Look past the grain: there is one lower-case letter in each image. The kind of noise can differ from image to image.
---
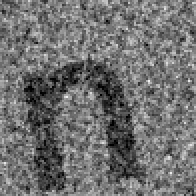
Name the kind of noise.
blotchy
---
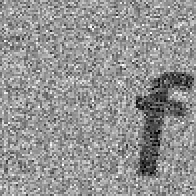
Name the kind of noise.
low rank plus noise
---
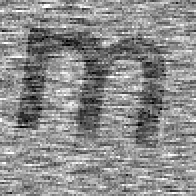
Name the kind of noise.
streaked along the rows
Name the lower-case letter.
m
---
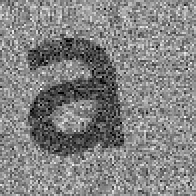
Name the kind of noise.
low rank plus noise
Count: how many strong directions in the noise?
three or four
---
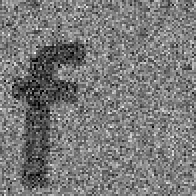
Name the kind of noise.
low rank plus noise
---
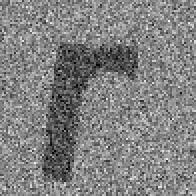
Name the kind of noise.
independent entries
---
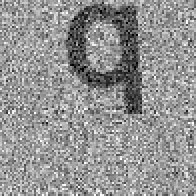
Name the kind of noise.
low rank plus noise
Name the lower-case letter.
q
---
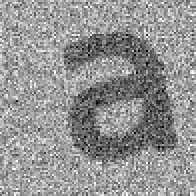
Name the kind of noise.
low rank plus noise
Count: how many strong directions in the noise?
one
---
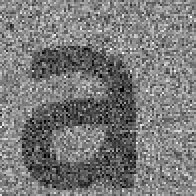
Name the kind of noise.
low rank plus noise
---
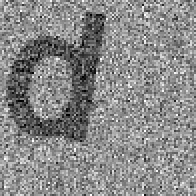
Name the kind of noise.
low rank plus noise
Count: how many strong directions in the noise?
three or four
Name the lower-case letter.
d
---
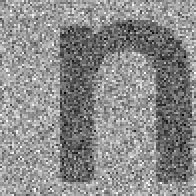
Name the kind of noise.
independent entries
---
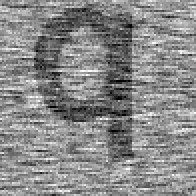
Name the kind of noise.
streaked along the rows
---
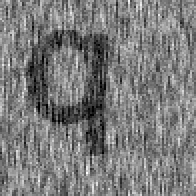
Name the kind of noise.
streaked along the columns
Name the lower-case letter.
q
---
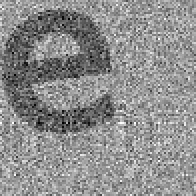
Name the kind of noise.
low rank plus noise
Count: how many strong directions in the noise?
one
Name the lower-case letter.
e
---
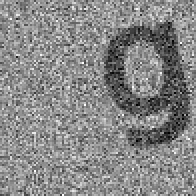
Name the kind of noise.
low rank plus noise
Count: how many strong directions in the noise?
five to eight
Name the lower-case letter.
g
